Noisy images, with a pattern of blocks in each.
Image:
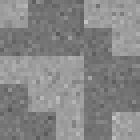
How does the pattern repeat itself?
mirrored about the diagonal from the bottom left
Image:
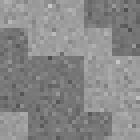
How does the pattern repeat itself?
mirrored about the diagonal from the bottom left
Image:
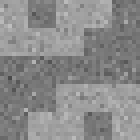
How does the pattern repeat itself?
the same after a half turn
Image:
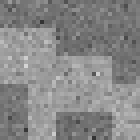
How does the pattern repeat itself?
no symmetry
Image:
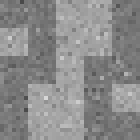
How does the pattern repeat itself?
the same after a half turn
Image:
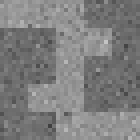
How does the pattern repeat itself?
the same after a half turn
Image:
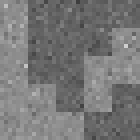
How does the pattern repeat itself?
no symmetry
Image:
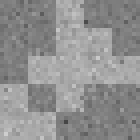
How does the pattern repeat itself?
mirrored about the diagonal from the bottom left
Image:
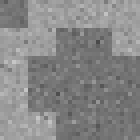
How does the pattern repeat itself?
mirrored about the diagonal from the top left
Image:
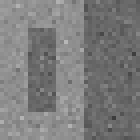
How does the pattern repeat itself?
top and bottom mirror each other
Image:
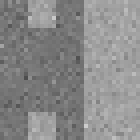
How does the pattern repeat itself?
top and bottom mirror each other
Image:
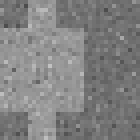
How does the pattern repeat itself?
top and bottom mirror each other
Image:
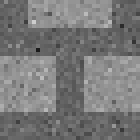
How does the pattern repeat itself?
left and right mirror each other
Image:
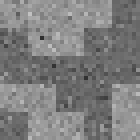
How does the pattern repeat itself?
no symmetry
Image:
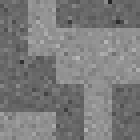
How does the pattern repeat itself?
no symmetry
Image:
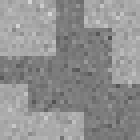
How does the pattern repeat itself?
mirrored about the diagonal from the top left
